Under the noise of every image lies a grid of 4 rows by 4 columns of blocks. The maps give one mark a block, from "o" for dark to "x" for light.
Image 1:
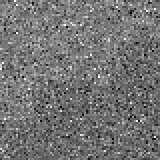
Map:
x x x x
x x x o
x o o o
o o o o
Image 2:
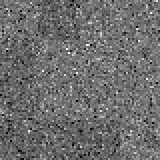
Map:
x o x x
o x x x
o x x x
o o o x
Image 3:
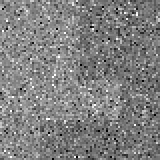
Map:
x x o o
x x o o
x x x o
x o o o
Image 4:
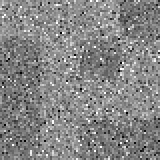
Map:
x x x o
o x o x
o x x x
o x o o
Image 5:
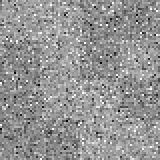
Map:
x x o o
o x o x
o x x o
o o x x
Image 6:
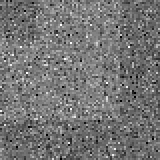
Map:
o x x o
x x x o
x x x o
o o o o
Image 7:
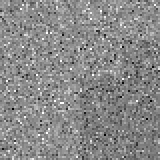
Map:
x x x x
x x x o
x x o o
x x o o
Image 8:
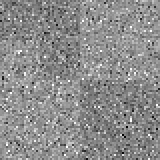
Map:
o o x x
x o x x
x x o o
x x o o
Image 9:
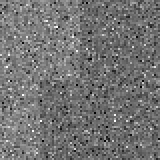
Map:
x x o o
x x o o
x o o o
x o o o
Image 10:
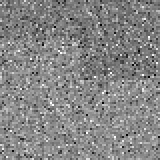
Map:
o o o o
x x o o
x x x x
x x x x
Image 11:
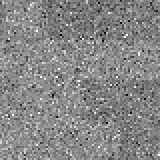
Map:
x o o o
x x x x
x x o o
x x x o
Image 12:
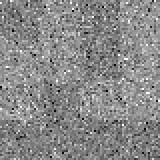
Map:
o x o x
x x o x
x o x x
o o o o
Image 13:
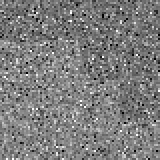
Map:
o o o o
x x o o
x x x o
x x x x
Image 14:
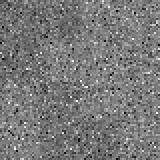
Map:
o o x x
o x x x
x o x x
x o o x
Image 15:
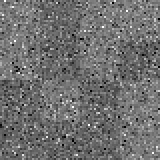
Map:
x o x x
x o x o
o x o x
o o o x
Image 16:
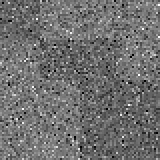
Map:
o x x x
x o o x
x x o o
x x o o
